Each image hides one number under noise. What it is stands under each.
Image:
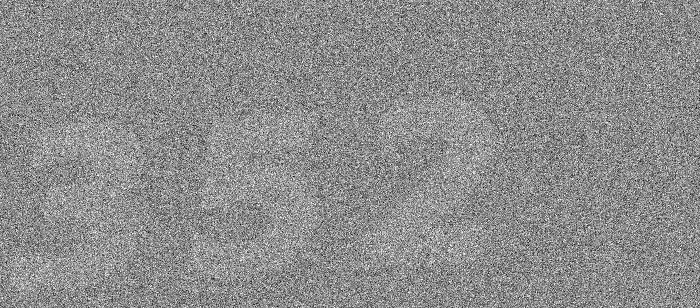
352
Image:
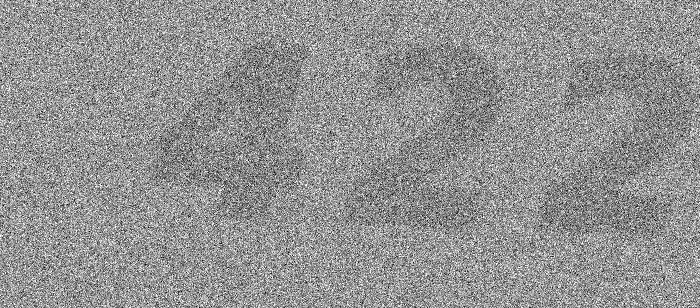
422
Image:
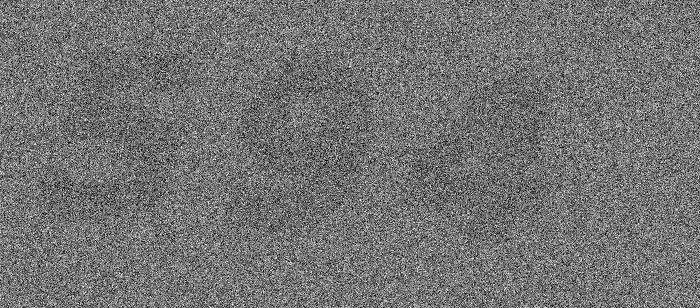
594
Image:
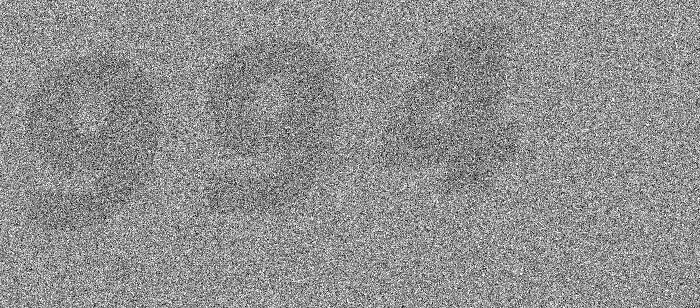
994
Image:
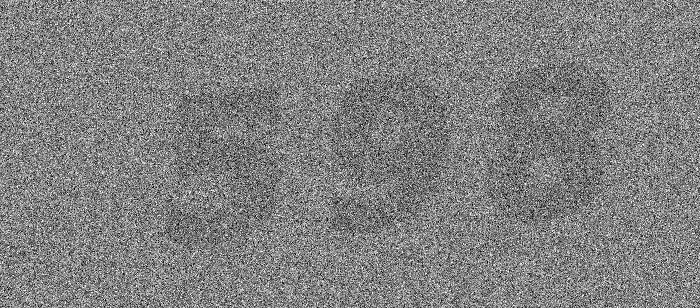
598
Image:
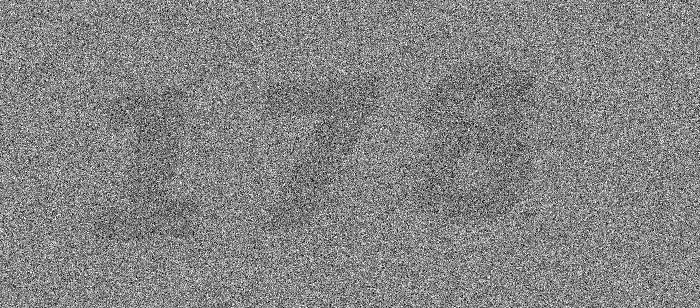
178
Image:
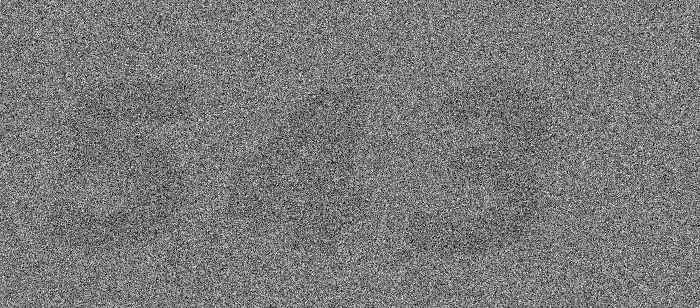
543
